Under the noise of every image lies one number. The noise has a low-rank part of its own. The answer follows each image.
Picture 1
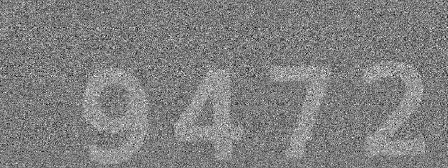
9472
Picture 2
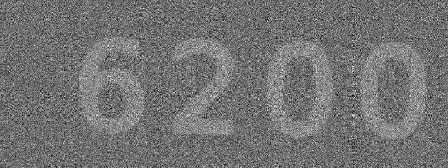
6200
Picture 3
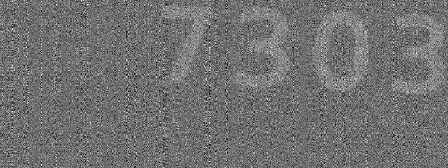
7303
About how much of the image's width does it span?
two thirds
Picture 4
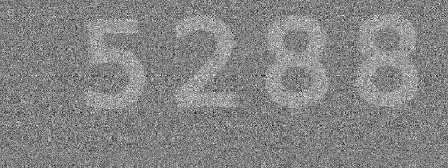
5288
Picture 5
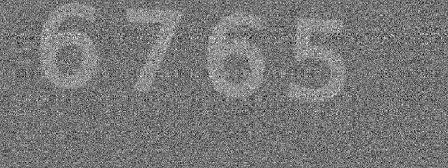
6765
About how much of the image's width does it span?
two thirds
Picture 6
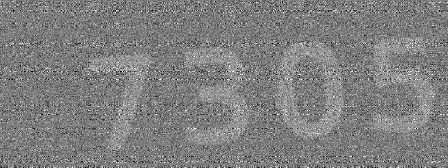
7305
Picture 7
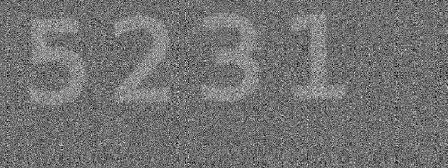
5231
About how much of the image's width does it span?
two thirds
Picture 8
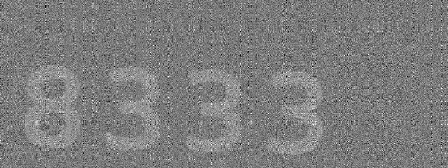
8333
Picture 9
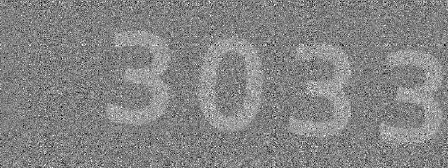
3033
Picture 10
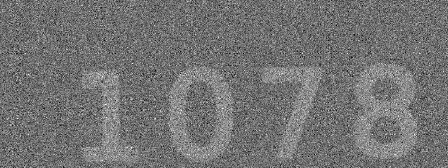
1078
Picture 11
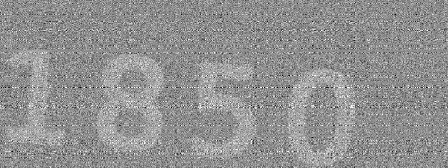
1850
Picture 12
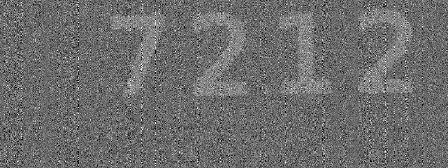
7212
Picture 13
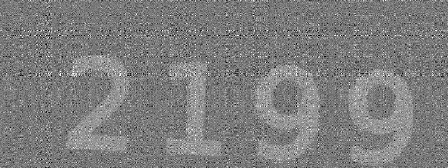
2199
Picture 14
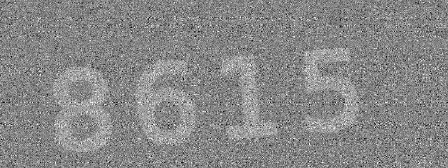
8615
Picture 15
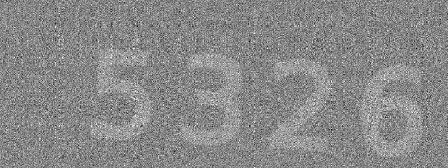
5326
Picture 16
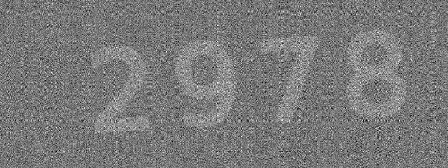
2978
